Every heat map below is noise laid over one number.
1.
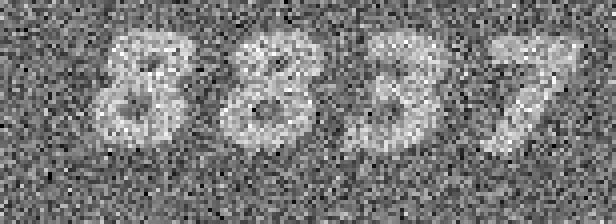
8837
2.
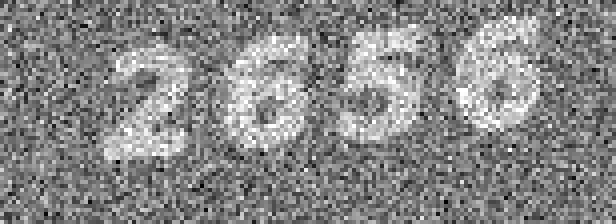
2656
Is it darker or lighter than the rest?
lighter
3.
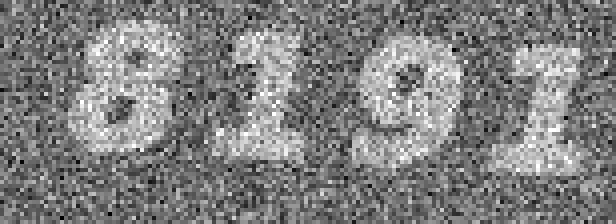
8191
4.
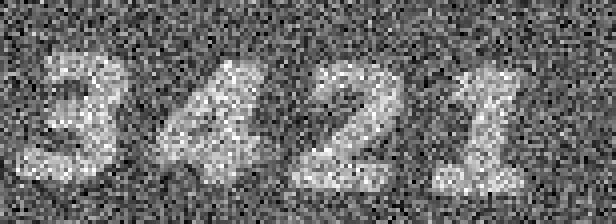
3421
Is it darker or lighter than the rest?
lighter
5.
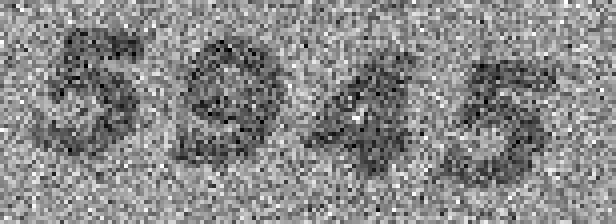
5945
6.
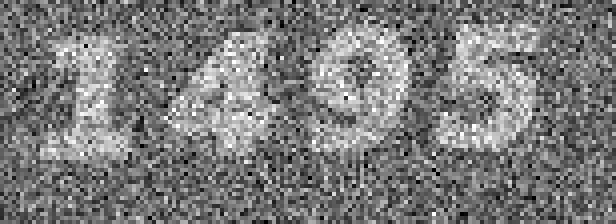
1495
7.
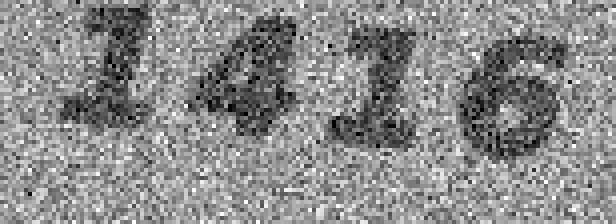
1416
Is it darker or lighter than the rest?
darker
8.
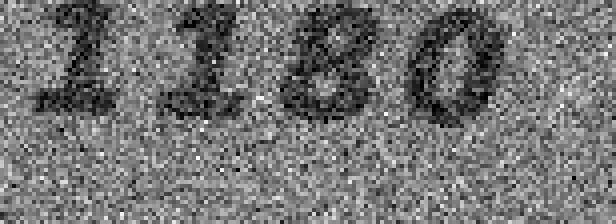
1180
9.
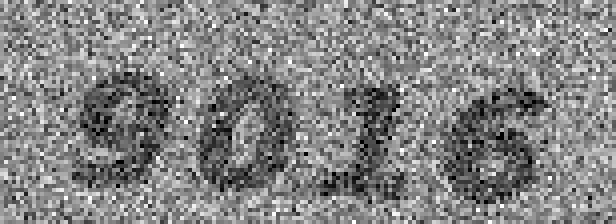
9016
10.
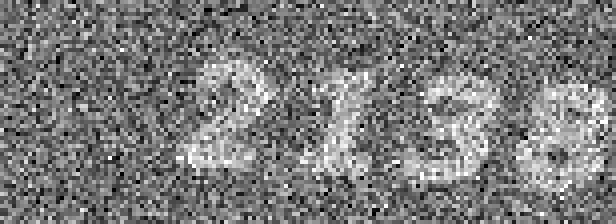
2138
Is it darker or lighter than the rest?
lighter
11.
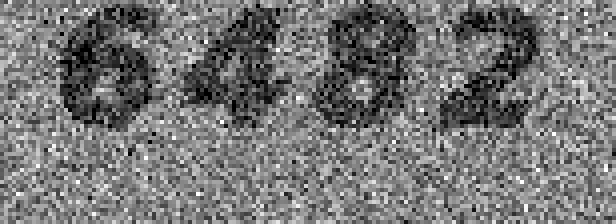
6482
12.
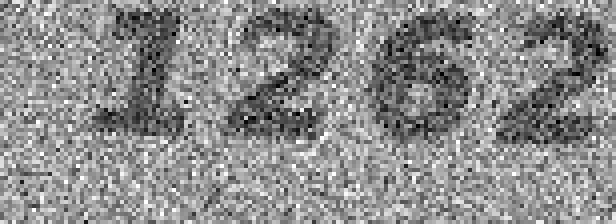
1262
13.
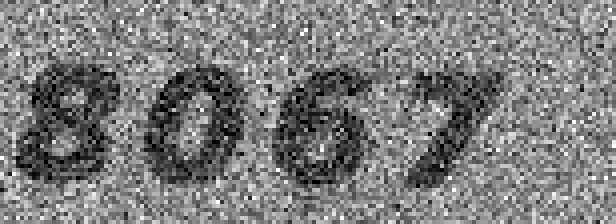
8067
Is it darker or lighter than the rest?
darker
